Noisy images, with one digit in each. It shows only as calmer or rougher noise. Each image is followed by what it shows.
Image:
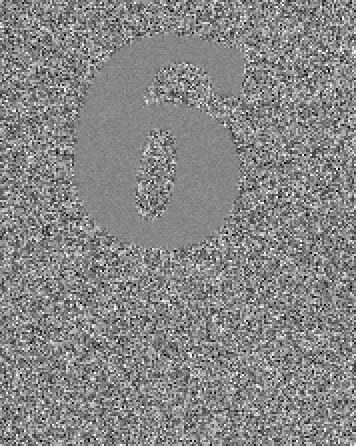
6
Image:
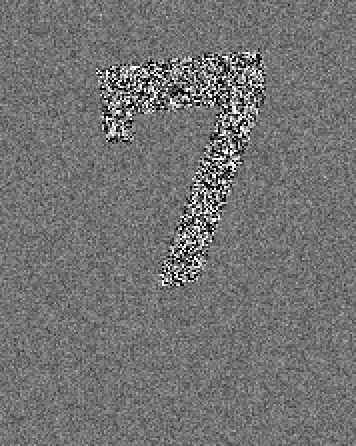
7
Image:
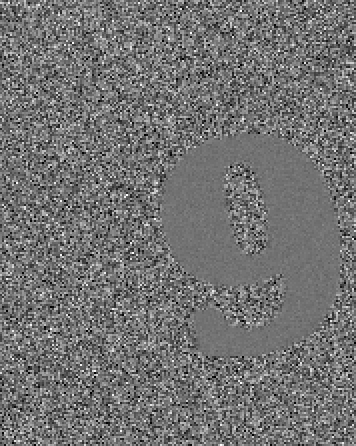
9
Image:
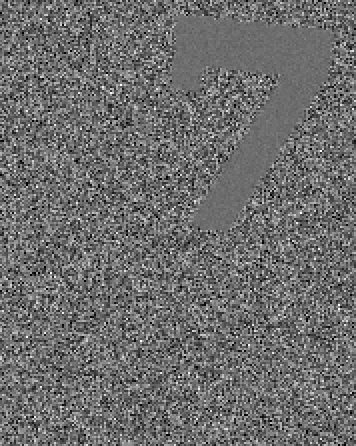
7
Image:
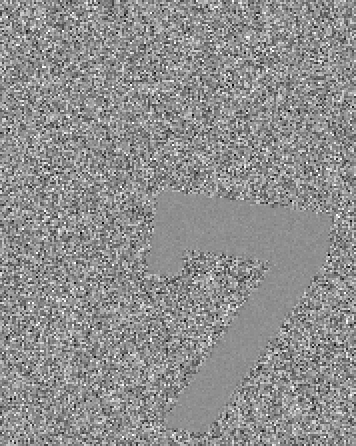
7
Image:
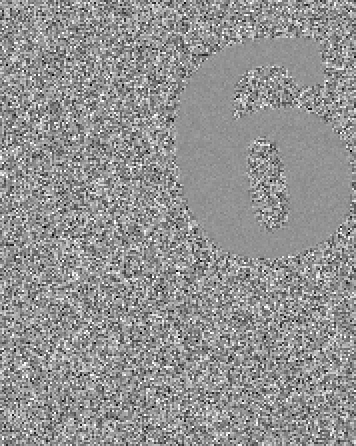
6
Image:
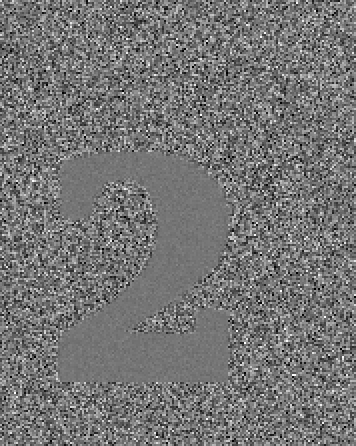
2
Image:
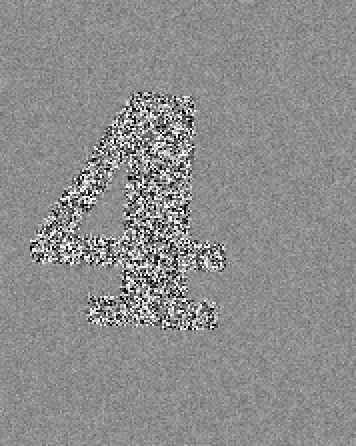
4
